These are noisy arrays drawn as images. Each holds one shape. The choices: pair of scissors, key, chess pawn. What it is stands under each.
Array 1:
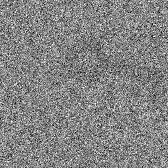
key
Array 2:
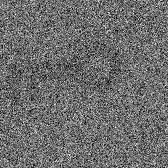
key
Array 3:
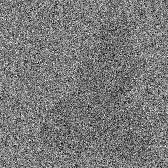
chess pawn
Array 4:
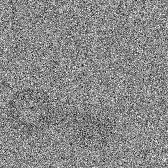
key
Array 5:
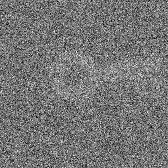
key
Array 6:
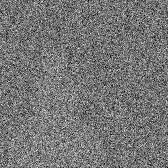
chess pawn
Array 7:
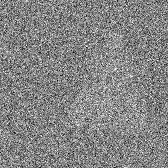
chess pawn
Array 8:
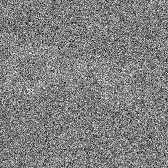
key
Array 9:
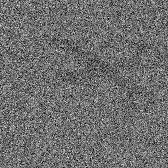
pair of scissors
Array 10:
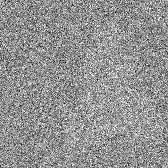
chess pawn
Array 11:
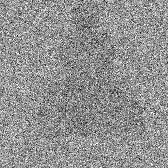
chess pawn
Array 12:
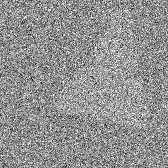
chess pawn
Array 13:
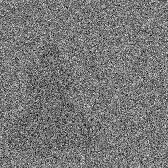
chess pawn
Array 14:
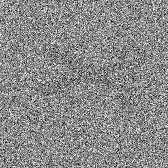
pair of scissors
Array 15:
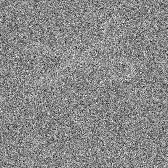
pair of scissors
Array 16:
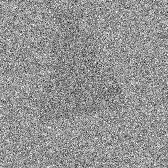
chess pawn
